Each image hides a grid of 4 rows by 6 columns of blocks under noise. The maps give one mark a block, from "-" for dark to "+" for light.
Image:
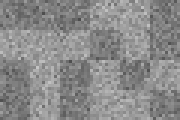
- - - + + -
+ + + - + -
- + - + - +
- + - + + -
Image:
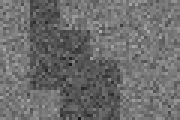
+ - + + + +
+ - - + + +
+ - - - + +
+ + - - + +
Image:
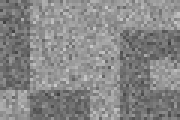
- + + + + +
- + + + - -
- + + + - +
+ - - + - -
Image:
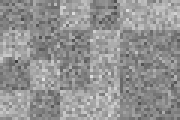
- - + - + +
+ - - + - -
- + - + - -
+ - + + - -
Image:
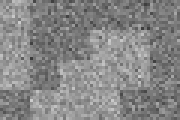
+ - - - - -
+ - - + + -
+ - + + + -
- + + + - -
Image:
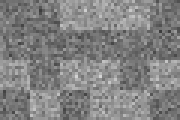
- - + + + -
- - - - - -
+ - + + - +
- + - + + -
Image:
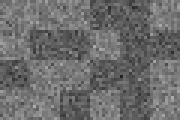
+ + + - - +
+ - - + - -
- + + - - +
+ + - + - +
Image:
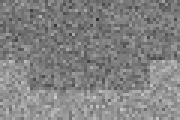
- - - - - -
- - - - - -
+ - - - - +
+ + + + + +
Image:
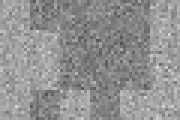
+ - - - - +
+ + - - - +
+ + - - - +
+ - + - + +
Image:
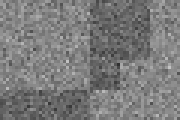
+ + + - - +
+ + + - - +
+ + + - + +
- - - + + +
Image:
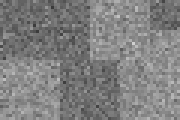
- - - + + -
- - - + + +
+ + - - + +
+ + - - + +
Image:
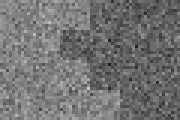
+ + + - - -
+ + - - - -
+ + + - - -
+ + + + - -
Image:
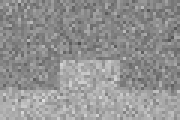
- - - - - -
- - - - - -
- - + + - -
+ + + + + +
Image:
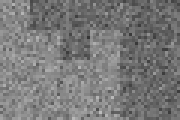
+ - - - - -
+ + - + - -
+ + + + - -
+ + + + - -
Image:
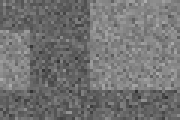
- - - + + +
+ - - + + +
+ - - + + +
- - - - - -
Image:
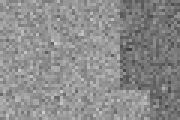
+ + + + - -
+ + + + - -
+ + + + - -
+ + + + + -
